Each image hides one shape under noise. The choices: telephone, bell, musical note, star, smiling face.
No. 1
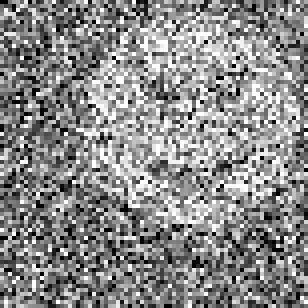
smiling face
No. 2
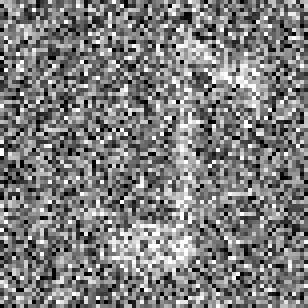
musical note
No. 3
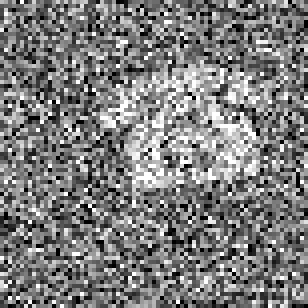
telephone
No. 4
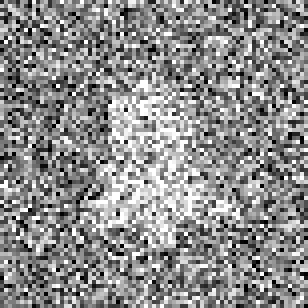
bell
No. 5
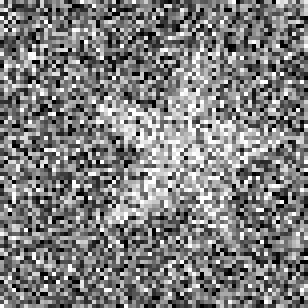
star
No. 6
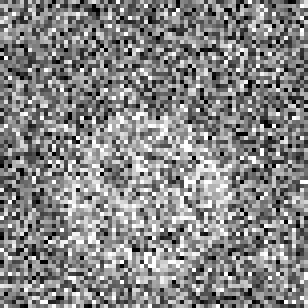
smiling face
